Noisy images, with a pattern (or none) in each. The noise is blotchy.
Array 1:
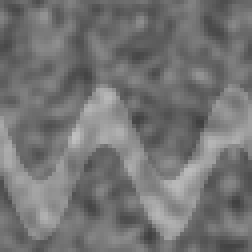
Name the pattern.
a wavy band
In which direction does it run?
left to right
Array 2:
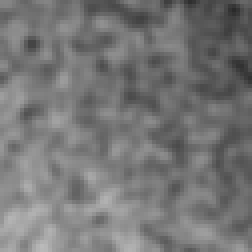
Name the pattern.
a smooth slope
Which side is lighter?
bottom left
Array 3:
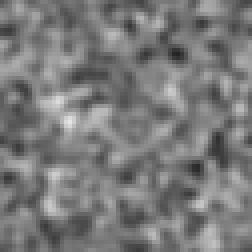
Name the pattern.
only noise
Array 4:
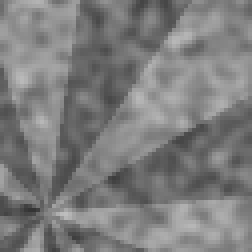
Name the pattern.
spokes from one point
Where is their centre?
bottom left
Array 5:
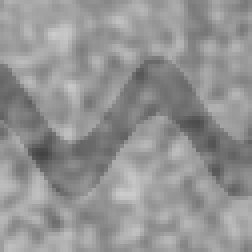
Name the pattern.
a wavy band
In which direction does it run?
left to right
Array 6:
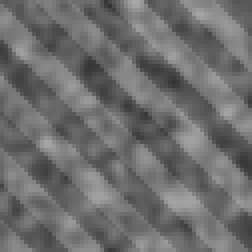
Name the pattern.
diagonal stripes
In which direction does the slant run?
top left to bottom right
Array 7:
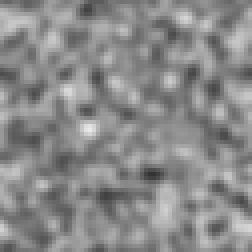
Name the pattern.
only noise
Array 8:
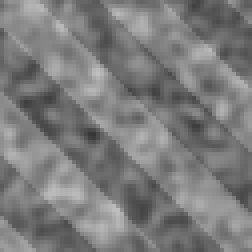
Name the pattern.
diagonal stripes
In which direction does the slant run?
top left to bottom right
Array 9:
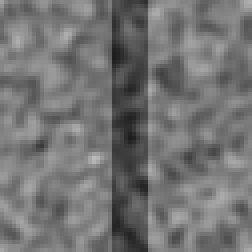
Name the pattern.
one vertical stripe
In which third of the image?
middle
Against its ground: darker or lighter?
darker
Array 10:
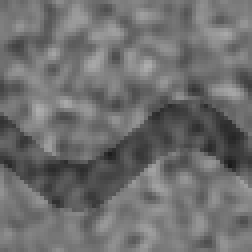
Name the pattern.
a wavy band
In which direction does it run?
left to right
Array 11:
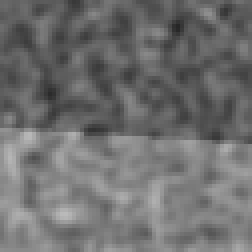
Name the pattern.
a sharp edge
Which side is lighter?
bottom
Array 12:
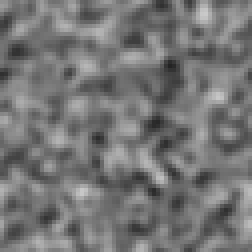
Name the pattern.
only noise
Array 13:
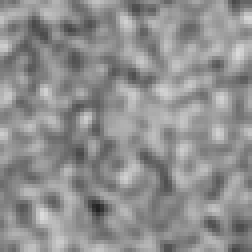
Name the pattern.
only noise
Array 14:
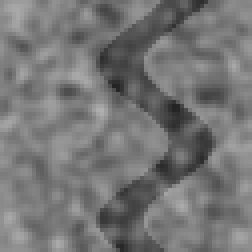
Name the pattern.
a wavy band
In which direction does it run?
top to bottom
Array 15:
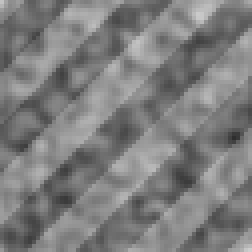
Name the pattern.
diagonal stripes
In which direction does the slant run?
bottom left to top right
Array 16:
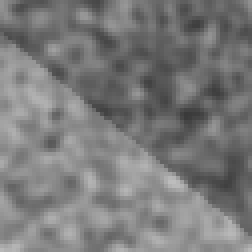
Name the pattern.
a sharp edge
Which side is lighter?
bottom left
